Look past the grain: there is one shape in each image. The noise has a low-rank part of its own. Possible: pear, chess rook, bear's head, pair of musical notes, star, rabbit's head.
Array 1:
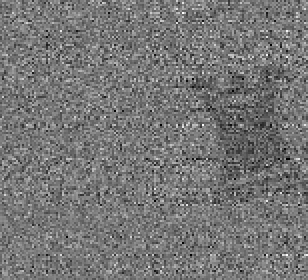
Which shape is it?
chess rook
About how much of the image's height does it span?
half
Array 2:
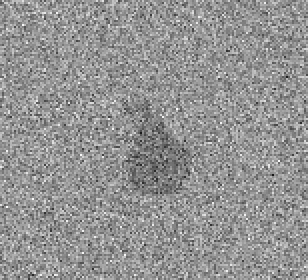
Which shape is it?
pear
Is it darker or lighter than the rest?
darker
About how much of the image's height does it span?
a third
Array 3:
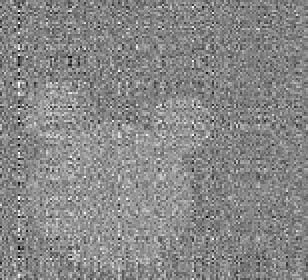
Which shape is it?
bear's head
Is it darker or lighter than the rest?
lighter
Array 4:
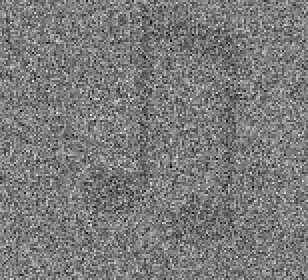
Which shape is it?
pair of musical notes
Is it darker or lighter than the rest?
darker
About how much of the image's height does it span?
nearly all
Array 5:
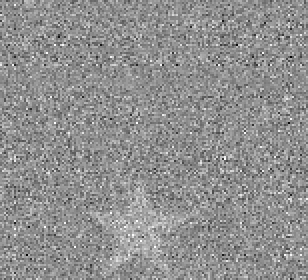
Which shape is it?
star
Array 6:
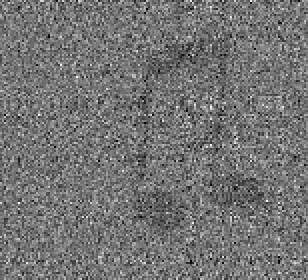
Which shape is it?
pair of musical notes
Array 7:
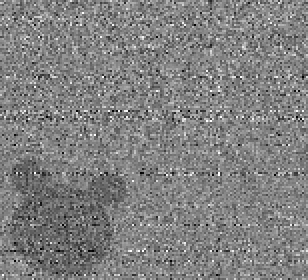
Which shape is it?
bear's head
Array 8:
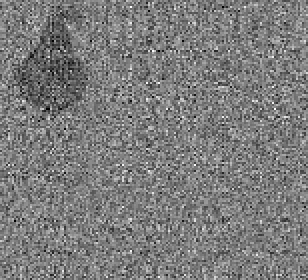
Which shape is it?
pear
